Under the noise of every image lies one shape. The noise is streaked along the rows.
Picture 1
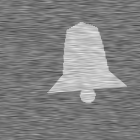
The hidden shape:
bell
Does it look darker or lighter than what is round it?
lighter
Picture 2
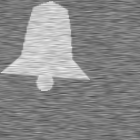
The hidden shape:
bell
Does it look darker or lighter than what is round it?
lighter
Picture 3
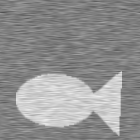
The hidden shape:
fish
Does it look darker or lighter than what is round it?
lighter
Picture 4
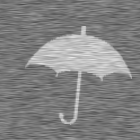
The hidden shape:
umbrella
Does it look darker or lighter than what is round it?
lighter
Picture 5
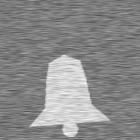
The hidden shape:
bell
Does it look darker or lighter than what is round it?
lighter
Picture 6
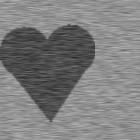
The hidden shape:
heart
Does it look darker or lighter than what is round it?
darker
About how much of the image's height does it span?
two thirds
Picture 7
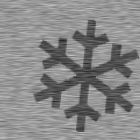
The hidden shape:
snowflake
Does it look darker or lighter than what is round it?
darker
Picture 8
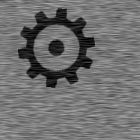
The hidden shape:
gear
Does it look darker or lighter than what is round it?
darker
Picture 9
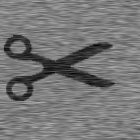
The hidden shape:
pair of scissors
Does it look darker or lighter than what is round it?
darker
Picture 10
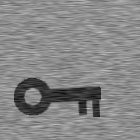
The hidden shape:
key
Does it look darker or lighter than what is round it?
darker
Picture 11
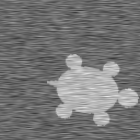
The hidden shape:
turtle
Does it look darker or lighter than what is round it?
lighter
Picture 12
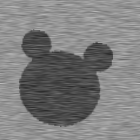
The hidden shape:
bear's head
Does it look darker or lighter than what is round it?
darker
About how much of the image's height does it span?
two thirds
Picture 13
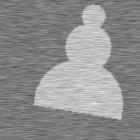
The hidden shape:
chess pawn
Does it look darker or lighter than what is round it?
lighter
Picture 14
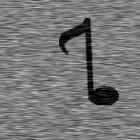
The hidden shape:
musical note
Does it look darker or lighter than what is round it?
darker
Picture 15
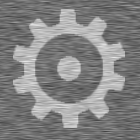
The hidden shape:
gear
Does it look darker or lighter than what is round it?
lighter
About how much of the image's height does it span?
nearly all
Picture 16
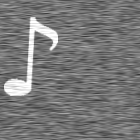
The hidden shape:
musical note
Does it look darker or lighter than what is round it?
lighter
